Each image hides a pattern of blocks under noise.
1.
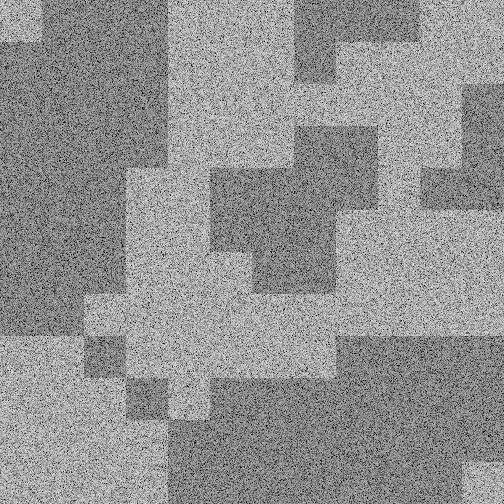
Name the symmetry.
mirrored about the diagonal from the bottom left
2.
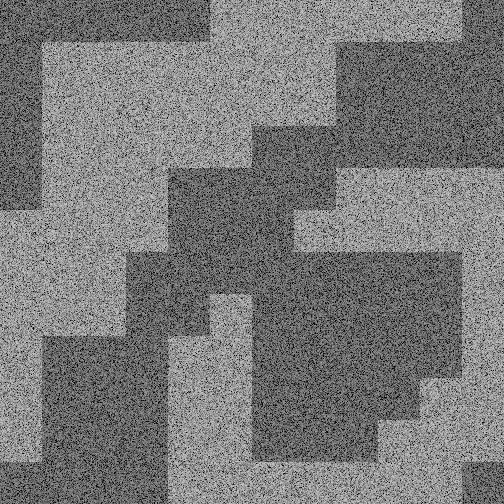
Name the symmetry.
mirrored about the diagonal from the top left
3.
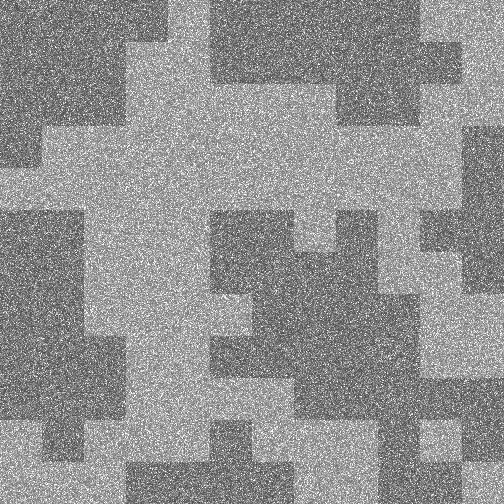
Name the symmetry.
mirrored about the diagonal from the top left
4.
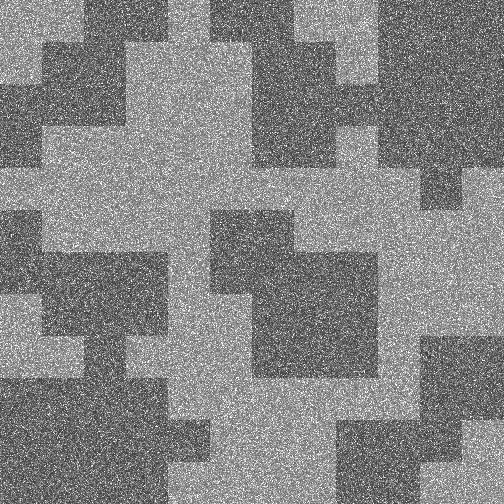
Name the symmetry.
mirrored about the diagonal from the top left
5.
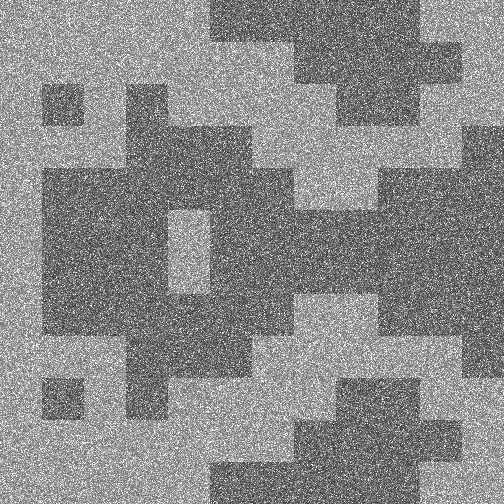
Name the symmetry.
top and bottom mirror each other
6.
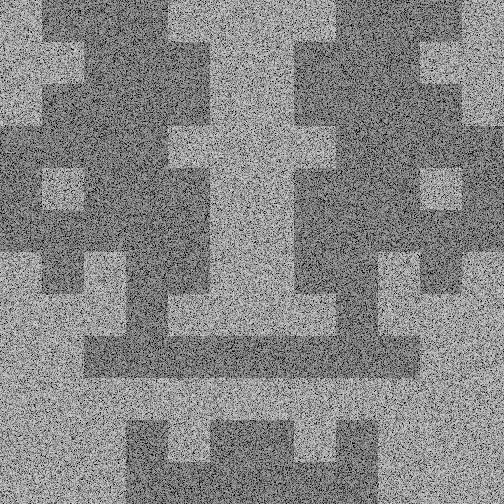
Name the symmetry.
left and right mirror each other
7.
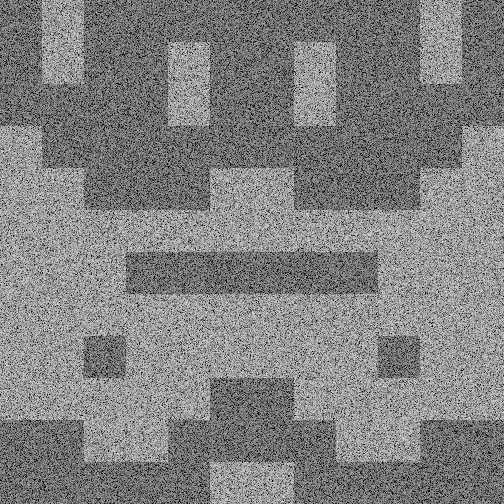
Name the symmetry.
left and right mirror each other
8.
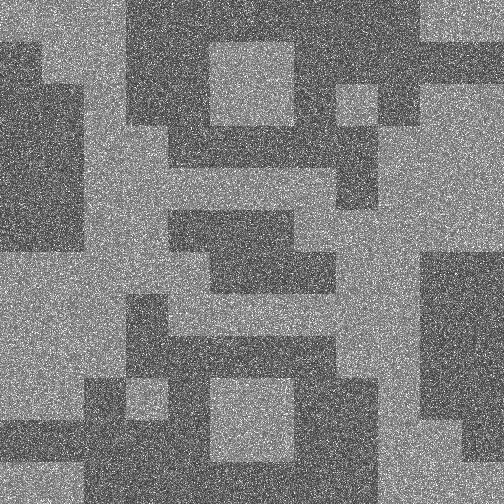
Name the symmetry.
the same after a half turn
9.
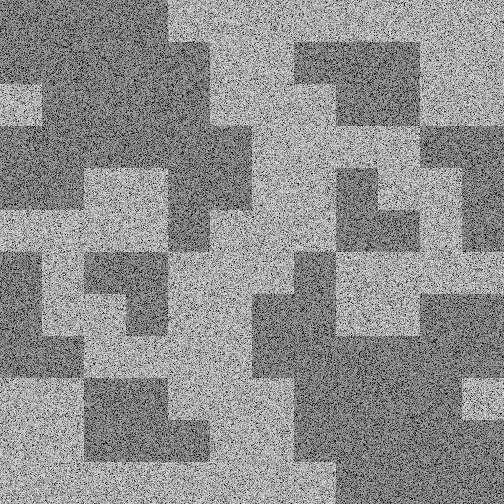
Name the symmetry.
the same after a half turn
